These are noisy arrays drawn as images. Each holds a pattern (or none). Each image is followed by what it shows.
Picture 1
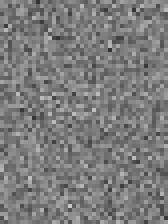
only noise
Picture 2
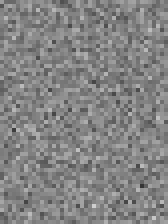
only noise
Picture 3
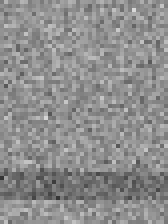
one horizontal stripe
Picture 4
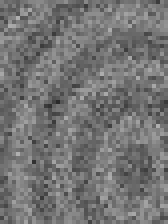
rings round one point
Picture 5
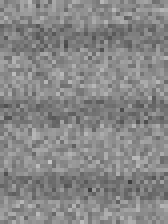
horizontal stripes
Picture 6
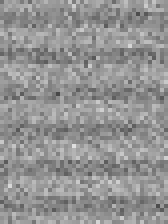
horizontal stripes
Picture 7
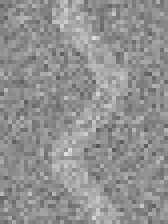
a wavy band
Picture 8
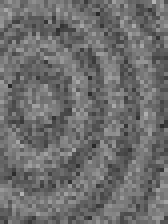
rings round one point
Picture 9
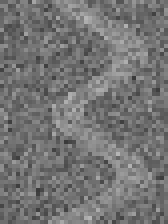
a wavy band
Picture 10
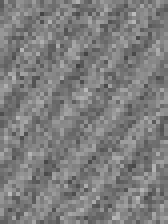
diagonal stripes
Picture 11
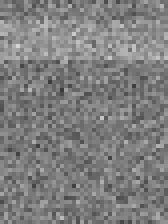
one horizontal stripe
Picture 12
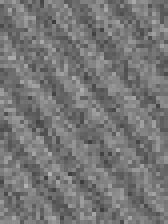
diagonal stripes
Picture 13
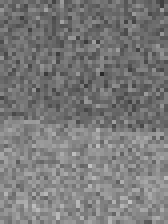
a sharp edge
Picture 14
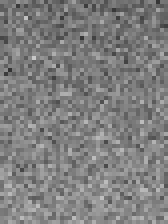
a smooth slope
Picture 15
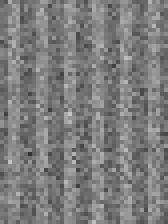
vertical stripes
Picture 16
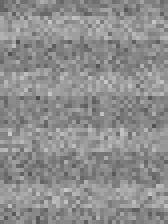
horizontal stripes
